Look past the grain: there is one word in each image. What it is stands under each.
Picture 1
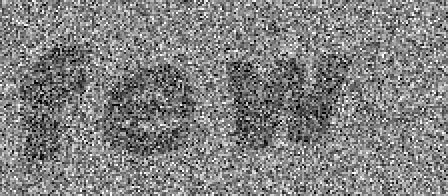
few
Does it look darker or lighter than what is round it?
darker
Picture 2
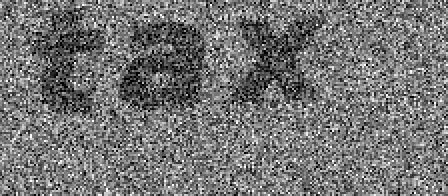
tax
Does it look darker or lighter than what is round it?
darker
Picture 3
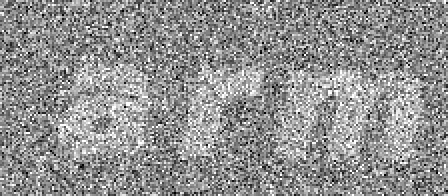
arm
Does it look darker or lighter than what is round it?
lighter
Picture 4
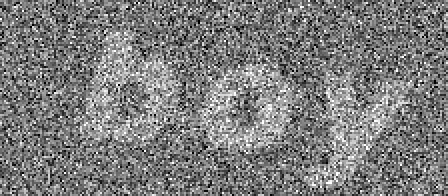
boy
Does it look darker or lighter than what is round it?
lighter
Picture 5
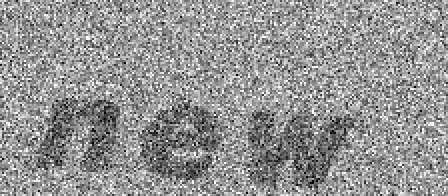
new
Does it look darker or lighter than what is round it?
darker
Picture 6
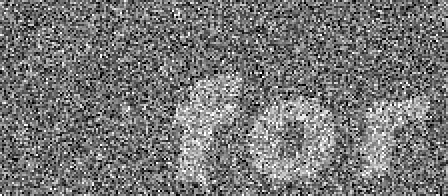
for
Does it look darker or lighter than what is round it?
lighter
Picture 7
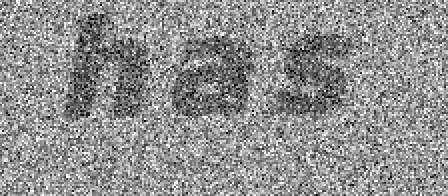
has
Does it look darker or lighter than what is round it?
darker
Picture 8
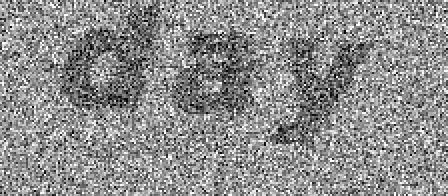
day
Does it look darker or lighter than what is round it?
darker
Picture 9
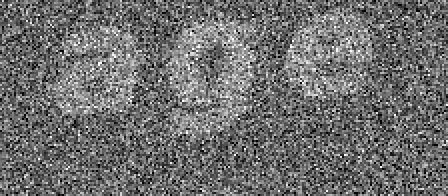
age
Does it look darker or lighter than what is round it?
lighter
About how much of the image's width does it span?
two thirds
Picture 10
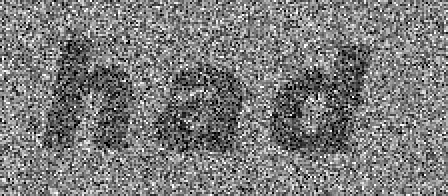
had
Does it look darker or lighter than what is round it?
darker
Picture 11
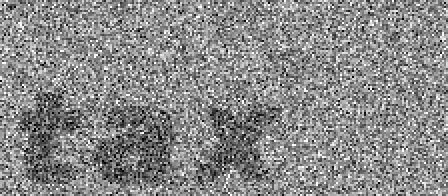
tax
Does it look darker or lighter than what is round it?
darker
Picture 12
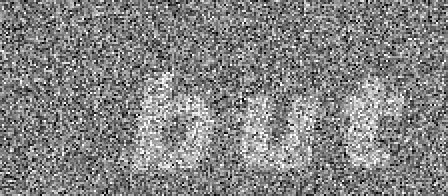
but
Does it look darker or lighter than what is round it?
lighter
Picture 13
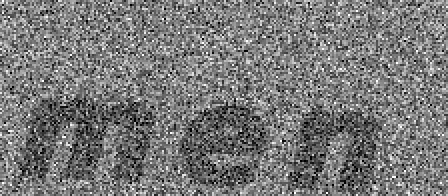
men
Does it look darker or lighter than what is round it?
darker
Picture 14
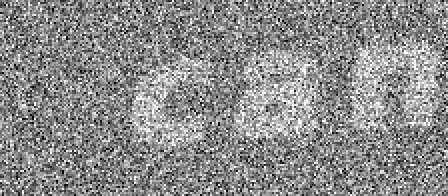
can
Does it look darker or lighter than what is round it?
lighter
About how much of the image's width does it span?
two thirds
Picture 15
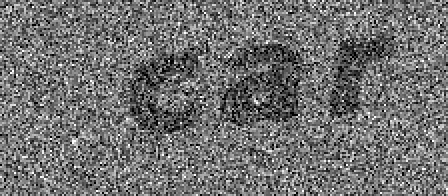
car
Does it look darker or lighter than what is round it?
darker
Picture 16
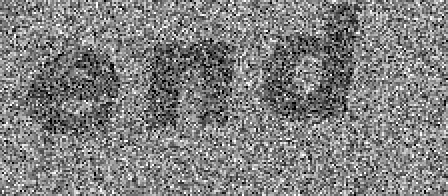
end
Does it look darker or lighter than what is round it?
darker
